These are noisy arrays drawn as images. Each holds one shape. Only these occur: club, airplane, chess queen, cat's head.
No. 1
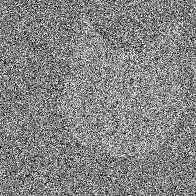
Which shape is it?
cat's head
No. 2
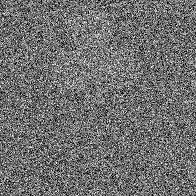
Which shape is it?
club
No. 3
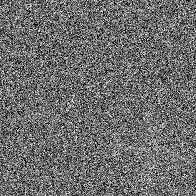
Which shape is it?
airplane
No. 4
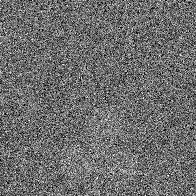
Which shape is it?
club
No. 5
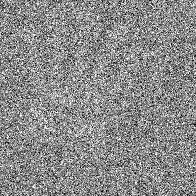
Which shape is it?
chess queen
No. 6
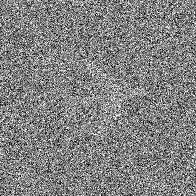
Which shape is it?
airplane
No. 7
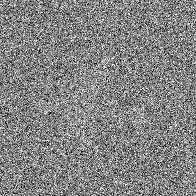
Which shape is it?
airplane
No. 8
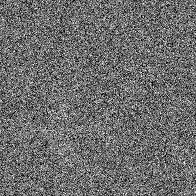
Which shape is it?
airplane
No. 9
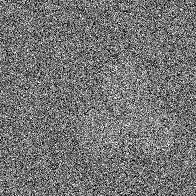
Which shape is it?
club
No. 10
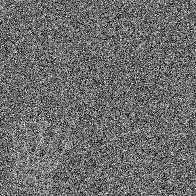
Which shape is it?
chess queen
